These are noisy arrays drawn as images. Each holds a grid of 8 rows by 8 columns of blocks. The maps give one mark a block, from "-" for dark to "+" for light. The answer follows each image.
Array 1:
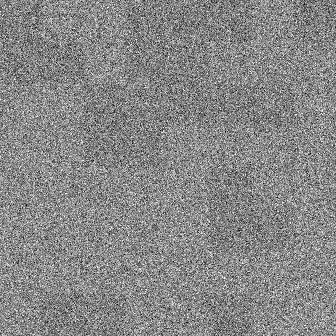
- + + - - - + -
- - + - - + + +
+ + - - - - - +
+ + - - + + + +
+ + + + + - + +
+ + + + + - - +
+ + + + + + + +
+ - - + + - + +
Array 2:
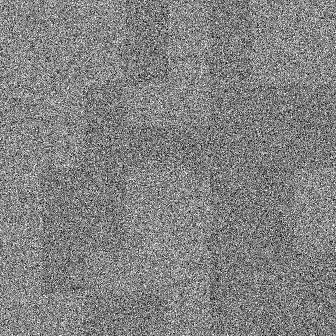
+ + + - + - + +
+ + + - + - + +
+ + - + + - - -
+ + - - - - - -
+ - - + + - - +
+ - - + + - - +
+ - + + + - - -
+ + - - + - - -
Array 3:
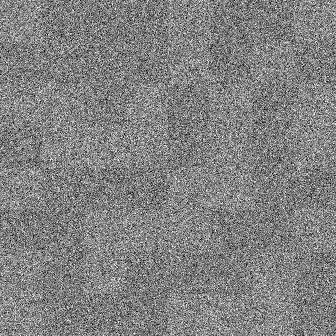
+ - - - + - - +
- - - - + - + -
+ + - + - + - +
- + + + - + - +
+ - - - + + - -
- - + + + - - +
+ - + - - - + -
+ - - - + + + -
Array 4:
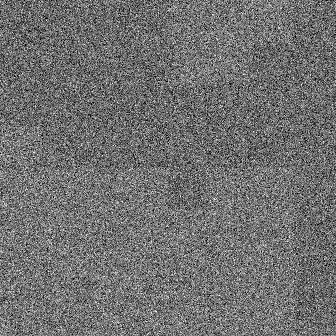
- - - - + + + -
- - - - + + - -
- - - - - - - -
+ - - - - - - -
+ + + + - + + -
+ + + + + + + -
+ + + + + + + -
+ + + + + + + -
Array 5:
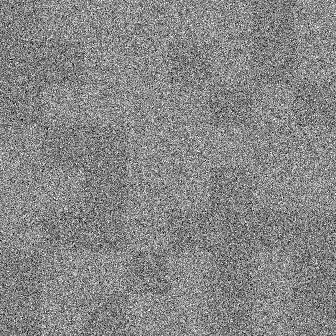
- + + + + + - +
- - + + - + - +
- + + + + - + -
+ - - + + + + +
+ + - + + - + +
+ - - + - - - -
- + + - + - + -
- + - + + - + -
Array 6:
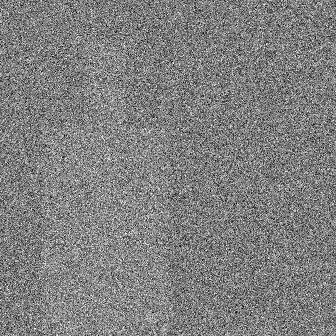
- - - - - - - -
- - + - - - - -
- - + - - - - -
- + + + - - - -
- + + + - - - -
- + + + - - - -
- + + + - - - -
- + + + - - - -
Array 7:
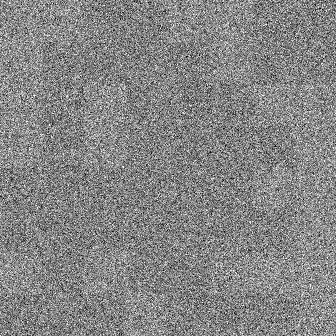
+ + - - + + - -
+ - - - - + - -
+ - + - - - + +
+ - + - - - - +
- - - - - - + +
- - - - - - - +
+ - + - - + + +
- - - + - - - +
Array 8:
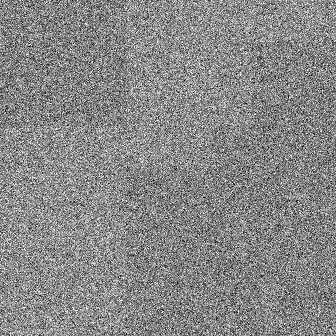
- - - + + + + +
- - - + + + - -
- - - + + + - -
+ + + + + - - -
+ + + - - - - -
+ + + - - - - -
+ + + - - - - -
+ + + - - - - -
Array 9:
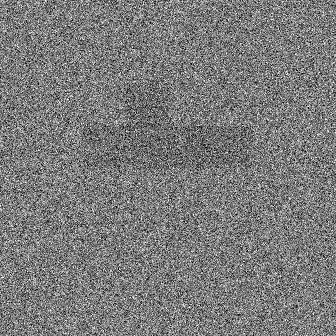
+ + + + + + + +
+ + + + + + + +
+ + + - + + + +
+ + - - - - + +
+ + + + + + + +
+ + + + + + + +
+ + + + + + + +
+ + + + + + + +
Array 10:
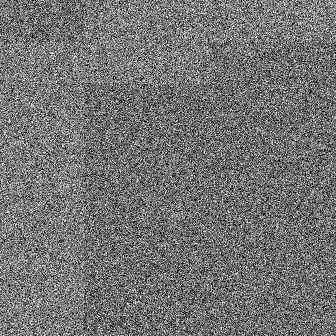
- - + + + + + +
+ + + + + - - -
+ + - - - - - -
+ + - - - - - -
+ + - - - - - -
+ + - - - - - -
+ + - - - - - -
+ + - - - - - -
